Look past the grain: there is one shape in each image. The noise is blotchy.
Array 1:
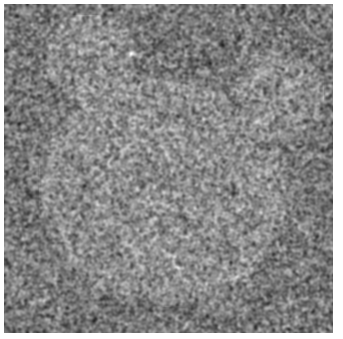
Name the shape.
bear's head
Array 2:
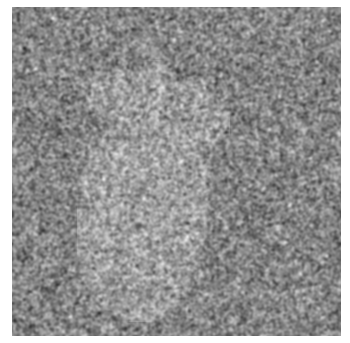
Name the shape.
footprint
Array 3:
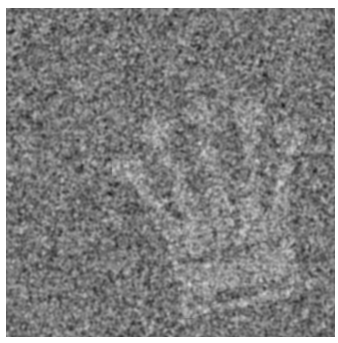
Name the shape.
chess queen
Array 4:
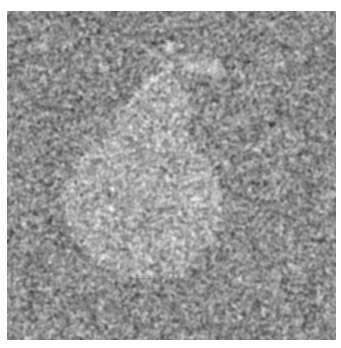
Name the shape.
pear
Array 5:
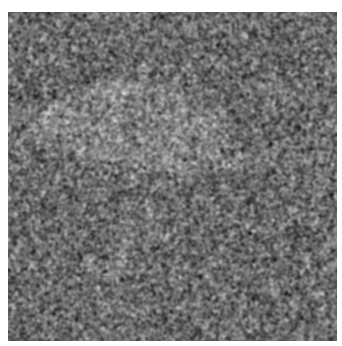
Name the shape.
umbrella
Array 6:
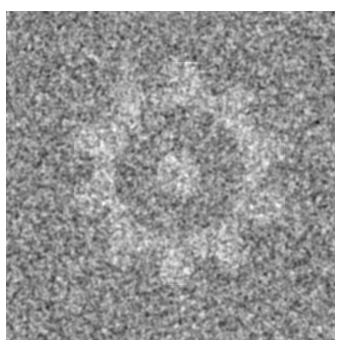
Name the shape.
gear
